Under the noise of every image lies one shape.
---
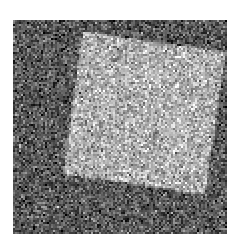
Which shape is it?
square
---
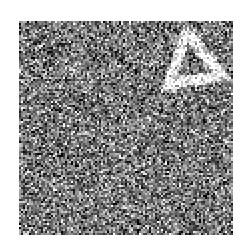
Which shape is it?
triangle frame
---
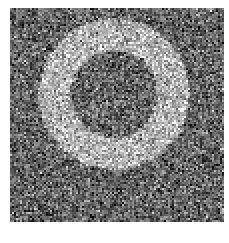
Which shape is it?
ring
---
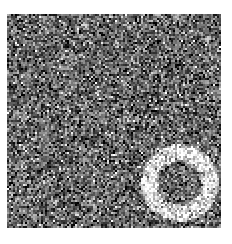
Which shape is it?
ring
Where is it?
bottom right
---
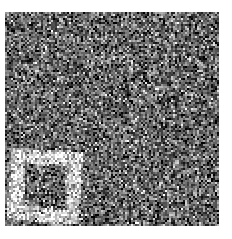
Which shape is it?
square frame
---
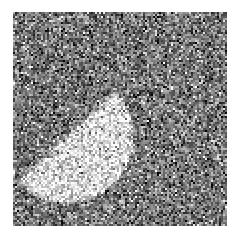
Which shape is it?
half disc
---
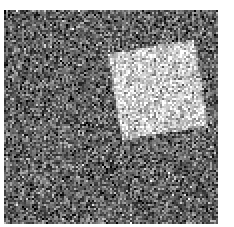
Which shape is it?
square
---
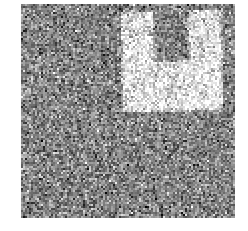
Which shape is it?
square with a notch
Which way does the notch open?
up
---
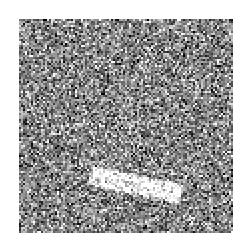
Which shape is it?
bar
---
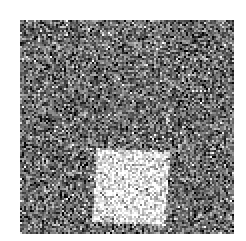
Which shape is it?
square
